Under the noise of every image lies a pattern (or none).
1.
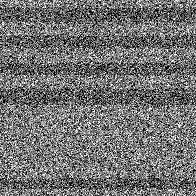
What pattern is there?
bands of rows
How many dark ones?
5
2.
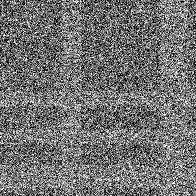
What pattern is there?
bands of rows crossing bands of columns
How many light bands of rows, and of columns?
3 and 2
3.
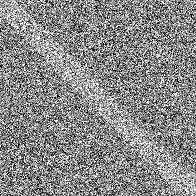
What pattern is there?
a diagonal band
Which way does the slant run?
top left to bottom right
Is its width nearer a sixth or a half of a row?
a sixth
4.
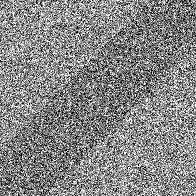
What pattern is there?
a diagonal band
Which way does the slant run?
bottom left to top right
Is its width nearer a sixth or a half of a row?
a half
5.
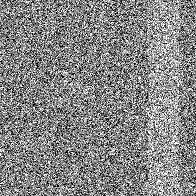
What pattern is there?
one band of columns
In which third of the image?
right
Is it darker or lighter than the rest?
lighter
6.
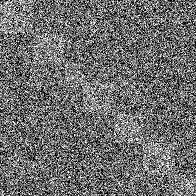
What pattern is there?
blocks along the diagonal
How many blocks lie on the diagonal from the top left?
7
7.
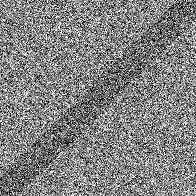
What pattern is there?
a diagonal band
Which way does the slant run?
bottom left to top right
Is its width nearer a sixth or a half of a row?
a sixth
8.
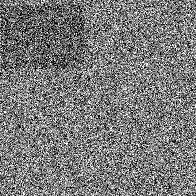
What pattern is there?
one block
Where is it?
top left
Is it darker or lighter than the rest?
darker
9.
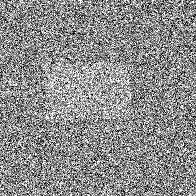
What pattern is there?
one block
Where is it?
centre
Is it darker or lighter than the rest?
lighter
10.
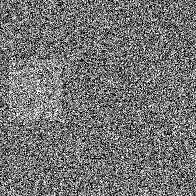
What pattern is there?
one block
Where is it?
middle left
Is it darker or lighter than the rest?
lighter
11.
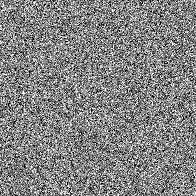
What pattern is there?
only noise
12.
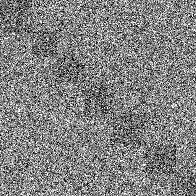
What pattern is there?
blocks along the diagonal
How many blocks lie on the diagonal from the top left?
7
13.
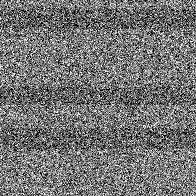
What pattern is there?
bands of rows
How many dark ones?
3
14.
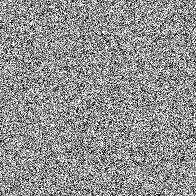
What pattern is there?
only noise
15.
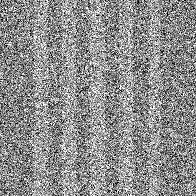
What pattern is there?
bands of columns
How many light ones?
5
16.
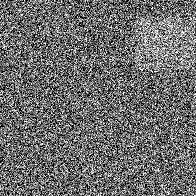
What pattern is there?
one block
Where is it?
top right
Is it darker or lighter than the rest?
lighter
